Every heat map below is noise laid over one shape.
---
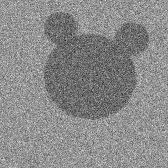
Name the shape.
bear's head
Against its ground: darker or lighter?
darker
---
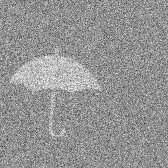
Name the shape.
umbrella
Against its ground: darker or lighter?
lighter
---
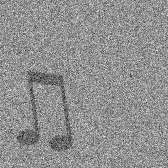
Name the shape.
pair of musical notes
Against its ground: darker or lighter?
darker
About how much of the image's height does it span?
half
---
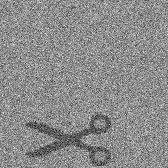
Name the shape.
pair of scissors
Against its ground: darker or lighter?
darker
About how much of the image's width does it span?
half
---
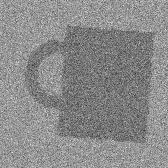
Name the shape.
cup
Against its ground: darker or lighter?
darker
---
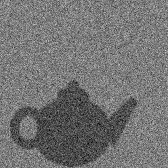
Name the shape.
teapot
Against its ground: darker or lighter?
darker
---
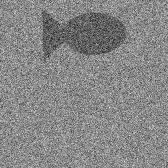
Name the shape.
fish
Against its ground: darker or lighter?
darker
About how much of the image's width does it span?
half
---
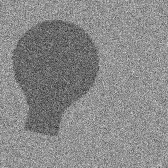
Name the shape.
light bulb
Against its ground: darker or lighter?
darker
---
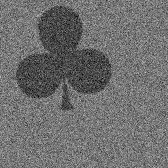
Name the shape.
club
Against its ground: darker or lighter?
darker
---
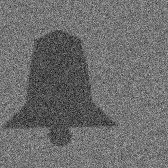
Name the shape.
bell
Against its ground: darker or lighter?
darker
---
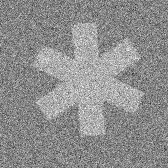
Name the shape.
asterisk
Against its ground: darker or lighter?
lighter
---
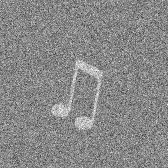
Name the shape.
pair of musical notes
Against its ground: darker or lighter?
lighter
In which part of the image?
centre
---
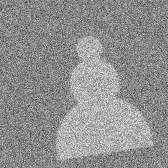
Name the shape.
chess pawn
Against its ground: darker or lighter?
lighter
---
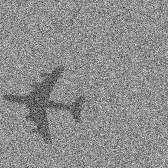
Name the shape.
airplane
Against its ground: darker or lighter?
darker
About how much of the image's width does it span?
half
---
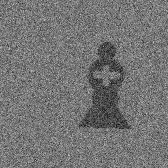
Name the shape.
chess bishop
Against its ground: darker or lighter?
darker
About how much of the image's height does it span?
half
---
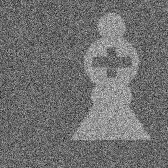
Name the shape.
chess bishop
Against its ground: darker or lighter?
lighter
